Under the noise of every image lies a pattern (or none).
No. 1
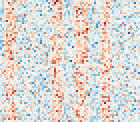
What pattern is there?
bands of columns
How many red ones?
4
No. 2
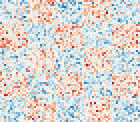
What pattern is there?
a checkerboard
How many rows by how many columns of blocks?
5 by 5
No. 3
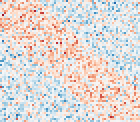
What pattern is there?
a diagonal band
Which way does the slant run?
top left to bottom right
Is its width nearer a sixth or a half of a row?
a half
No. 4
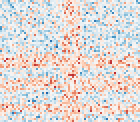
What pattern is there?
bands of rows crossing bands of columns
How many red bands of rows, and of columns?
3 and 1
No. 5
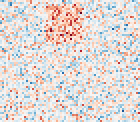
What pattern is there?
one block
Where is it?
top middle
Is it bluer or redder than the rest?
redder
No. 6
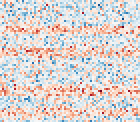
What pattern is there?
bands of rows
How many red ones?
4
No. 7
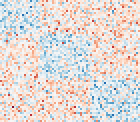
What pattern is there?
blocks along the diagonal
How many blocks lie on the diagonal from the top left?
3
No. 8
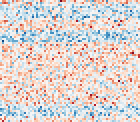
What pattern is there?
bands of rows
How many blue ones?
3
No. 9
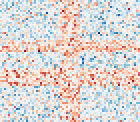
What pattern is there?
bands of rows crossing bands of columns
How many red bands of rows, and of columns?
2 and 1
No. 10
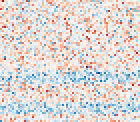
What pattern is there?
bands of rows
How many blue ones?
2
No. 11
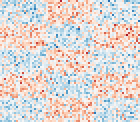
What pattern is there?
a checkerboard
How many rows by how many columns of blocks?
5 by 3
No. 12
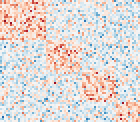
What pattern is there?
blocks along the diagonal
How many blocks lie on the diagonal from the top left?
4
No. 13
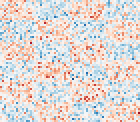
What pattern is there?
a checkerboard
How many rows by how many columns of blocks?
6 by 4
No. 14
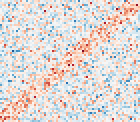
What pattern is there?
a diagonal band
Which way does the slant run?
bottom left to top right
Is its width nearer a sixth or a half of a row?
a sixth
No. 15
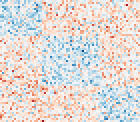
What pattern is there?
blocks along the diagonal
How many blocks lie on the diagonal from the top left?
3
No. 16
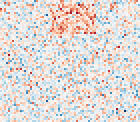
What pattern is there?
one block
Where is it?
top middle
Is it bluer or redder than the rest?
redder
